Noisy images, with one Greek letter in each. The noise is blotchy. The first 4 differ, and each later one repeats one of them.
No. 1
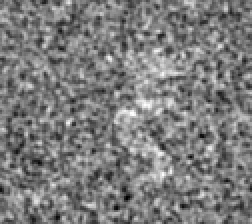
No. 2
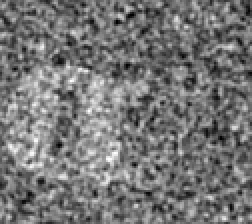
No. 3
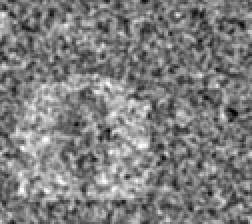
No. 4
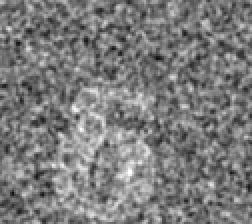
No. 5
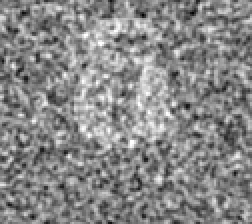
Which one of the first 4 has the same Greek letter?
4
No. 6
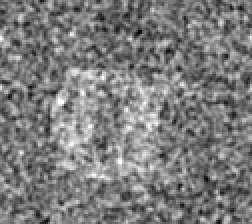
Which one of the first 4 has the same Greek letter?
2
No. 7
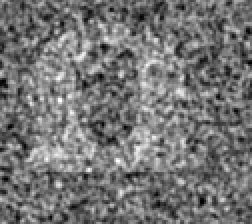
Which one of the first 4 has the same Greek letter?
3
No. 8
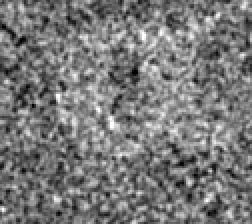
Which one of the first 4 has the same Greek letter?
2
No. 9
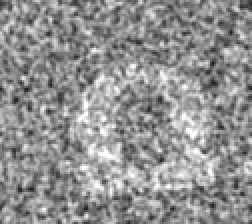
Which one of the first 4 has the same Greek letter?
3
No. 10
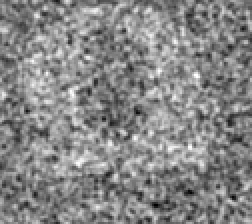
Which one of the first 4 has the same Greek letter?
3
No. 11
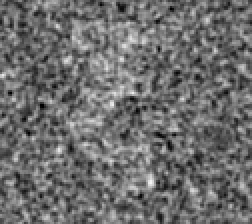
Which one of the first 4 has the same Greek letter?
1
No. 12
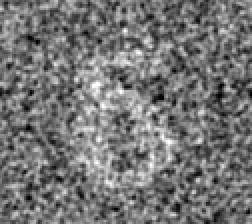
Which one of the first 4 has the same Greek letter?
4
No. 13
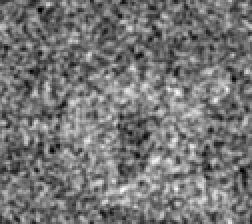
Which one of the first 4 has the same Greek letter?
2
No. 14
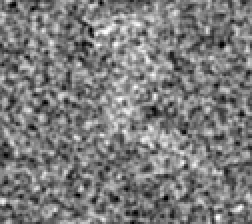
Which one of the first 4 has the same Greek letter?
1
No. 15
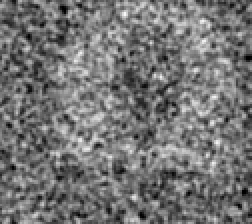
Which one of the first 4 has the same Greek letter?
3
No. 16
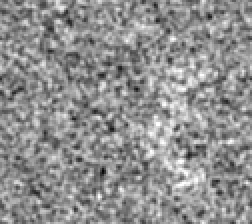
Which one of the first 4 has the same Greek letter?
1
